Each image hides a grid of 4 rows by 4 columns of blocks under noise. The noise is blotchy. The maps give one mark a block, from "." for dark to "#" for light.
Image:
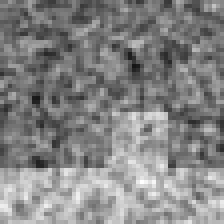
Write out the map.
. . . .
. . . .
. . # .
# # # #
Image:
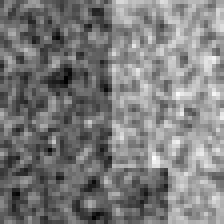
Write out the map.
. . # #
. . # #
. . # #
. . . #
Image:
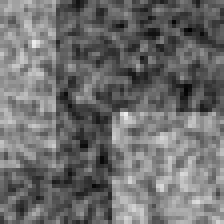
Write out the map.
# . . .
# . . .
# . # #
. . # #
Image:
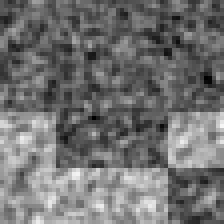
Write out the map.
. . . .
. . . .
# . . #
# # # .
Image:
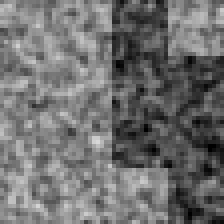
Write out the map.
# # . #
# # . .
# # . .
# # # .
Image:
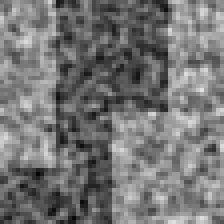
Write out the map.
# . . #
# . . #
# . # #
. . # #
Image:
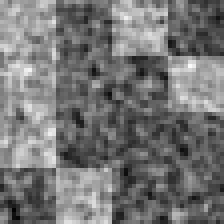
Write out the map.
# . # .
# . . #
# . . .
. # . .
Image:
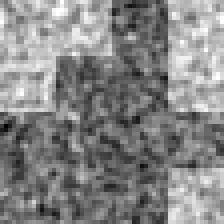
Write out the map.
# # . #
# . . #
. . . .
. . . #
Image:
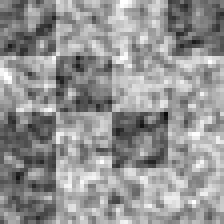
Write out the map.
. # # .
# . # #
. # . #
. # # #
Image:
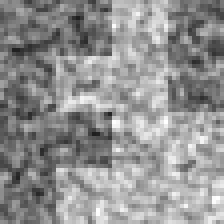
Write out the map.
. . # .
. # # .
. . # #
. # # #
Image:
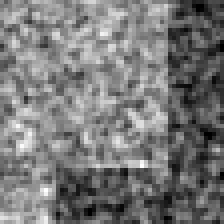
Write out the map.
# # # .
# # # .
# # # .
# . . .
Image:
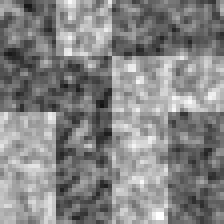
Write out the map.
. # . .
. . # #
# . # .
# . # .
